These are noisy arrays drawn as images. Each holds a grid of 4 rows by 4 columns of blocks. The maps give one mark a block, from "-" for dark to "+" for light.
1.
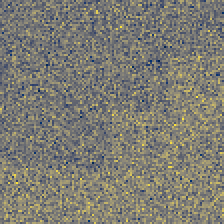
- - - -
- - - +
- - + +
+ + + +
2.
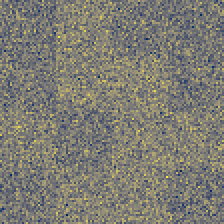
- + - -
- + + -
+ - + +
- + + -
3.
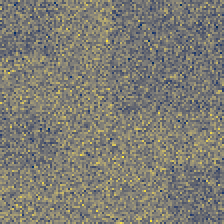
- + - -
+ + - -
- + + +
+ + + -
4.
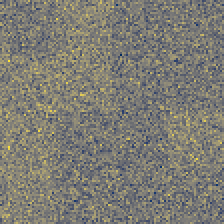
- + - -
+ + - -
+ - - +
+ - - -
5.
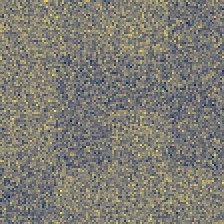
+ + + -
+ - - -
+ - + -
- + + +
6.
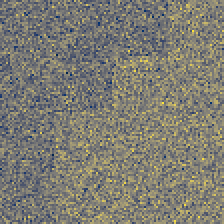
- - - +
- - + +
- + + +
- + + +
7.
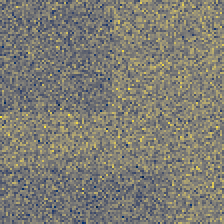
- - + +
- - + +
+ + + +
- - - +
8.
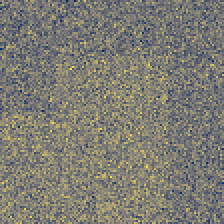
- - - -
- + + -
+ + + -
+ + + -
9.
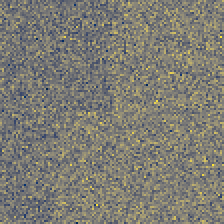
- - + +
- - + +
- + + +
- + + +
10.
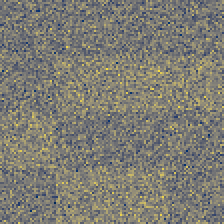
- - - -
- + + +
+ - - -
- + + -
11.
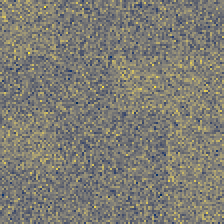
+ - - -
- - + +
+ - - +
- - - +
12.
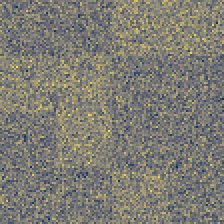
- - + +
+ + - -
- + - -
- - + -
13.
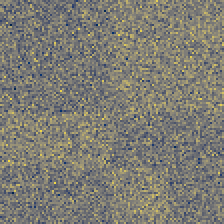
- - + +
- - + +
+ + - -
- - + -
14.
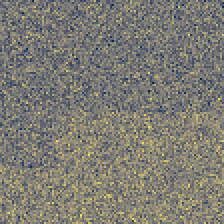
- - - -
- - - -
- + + +
+ + + +
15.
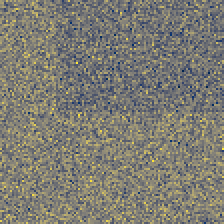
+ - - -
+ - - -
+ + + +
+ + + +
